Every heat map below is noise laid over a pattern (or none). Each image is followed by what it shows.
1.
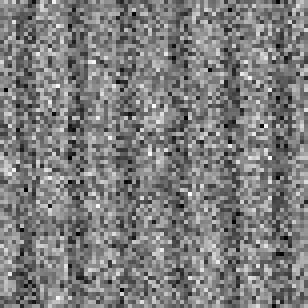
vertical stripes
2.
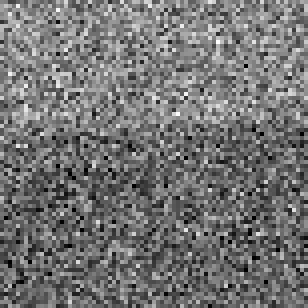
a sharp edge
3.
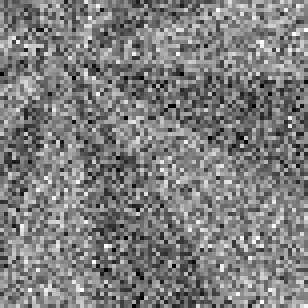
spokes from one point
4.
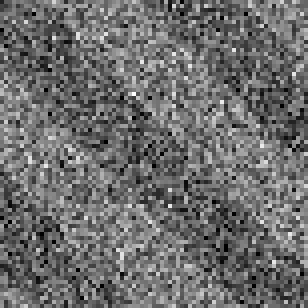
diagonal stripes
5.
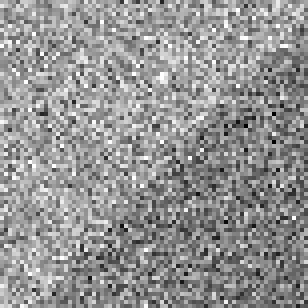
a sharp edge
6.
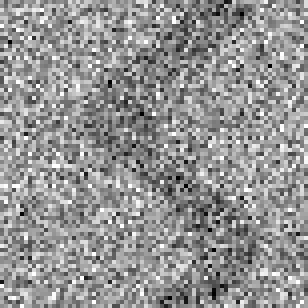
a wavy band
